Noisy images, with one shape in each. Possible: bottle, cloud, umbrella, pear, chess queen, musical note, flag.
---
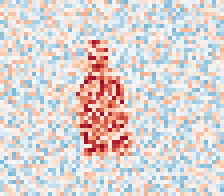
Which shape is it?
bottle
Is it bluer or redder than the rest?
redder
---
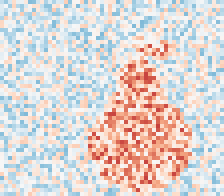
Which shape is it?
pear
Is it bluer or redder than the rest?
redder
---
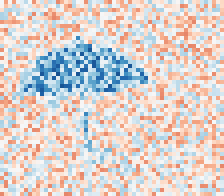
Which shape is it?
umbrella
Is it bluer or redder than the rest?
bluer
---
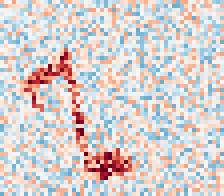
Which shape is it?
musical note
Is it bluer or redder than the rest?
redder
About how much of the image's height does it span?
two thirds
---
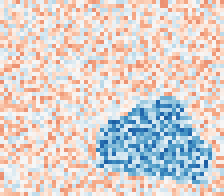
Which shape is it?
cloud
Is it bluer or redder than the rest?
bluer
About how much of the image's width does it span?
half
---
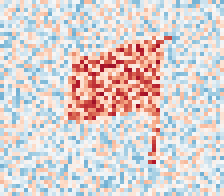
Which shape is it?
flag
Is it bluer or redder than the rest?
redder
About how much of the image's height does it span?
two thirds
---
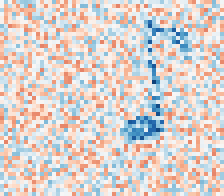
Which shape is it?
musical note
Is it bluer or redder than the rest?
bluer
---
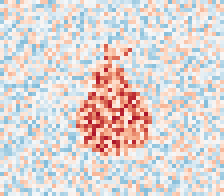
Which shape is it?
pear
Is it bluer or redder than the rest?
redder
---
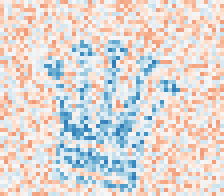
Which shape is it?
chess queen
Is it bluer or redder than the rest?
bluer
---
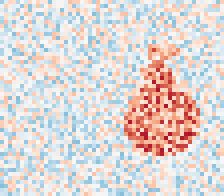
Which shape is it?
pear
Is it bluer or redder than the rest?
redder
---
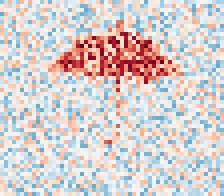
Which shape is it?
umbrella
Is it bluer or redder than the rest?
redder
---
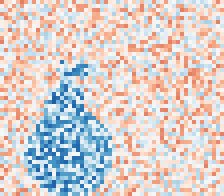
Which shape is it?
pear
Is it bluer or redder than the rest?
bluer
